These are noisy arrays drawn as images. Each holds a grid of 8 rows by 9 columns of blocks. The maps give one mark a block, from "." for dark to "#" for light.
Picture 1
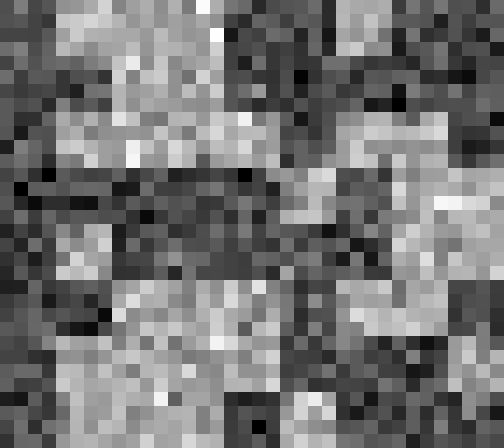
. # # # . . # . .
. . # # . . . . .
. # # # # . # # .
. . . . . # . # #
. # . . . . . # #
. . # # # . # # .
. # # # # . . . #
. # # # . # . . .
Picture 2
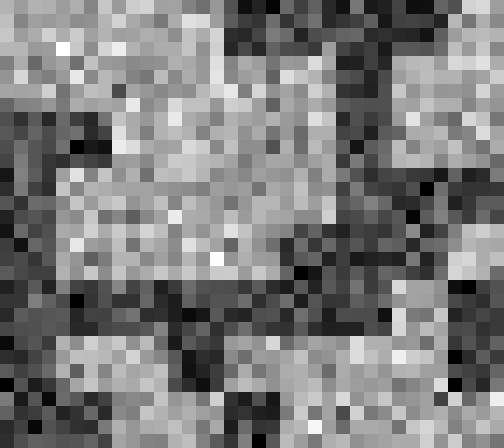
# # # # . . . . #
# # # # # # . # #
. . # # # # . # #
. # # # # # . . .
. # # # # . . . #
. . . . . . . # .
. # # . # # # # .
. . # # . # # # #
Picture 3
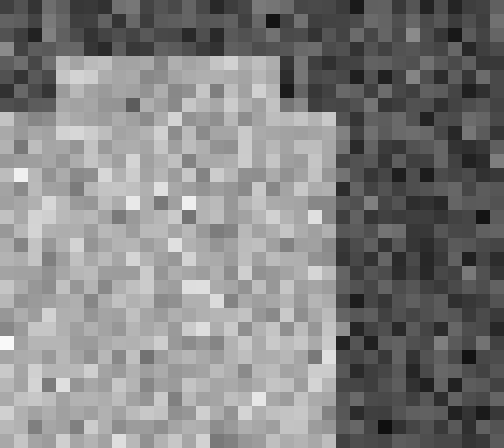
. . . . . . . . .
. # # # # . . . .
# # # # # # . . .
# # # # # # . . .
# # # # # # . . .
# # # # # # . . .
# # # # # # . . .
# # # # # # . . .
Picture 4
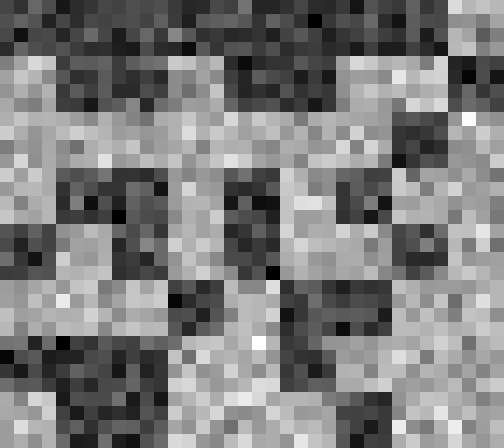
. . . . . . . . #
# . . # . . # # .
# # # # # # # . #
# . . # . # . # #
. # . # . # # . #
# # # . # . . # #
. . . # # . # # #
# . . # # # . # #
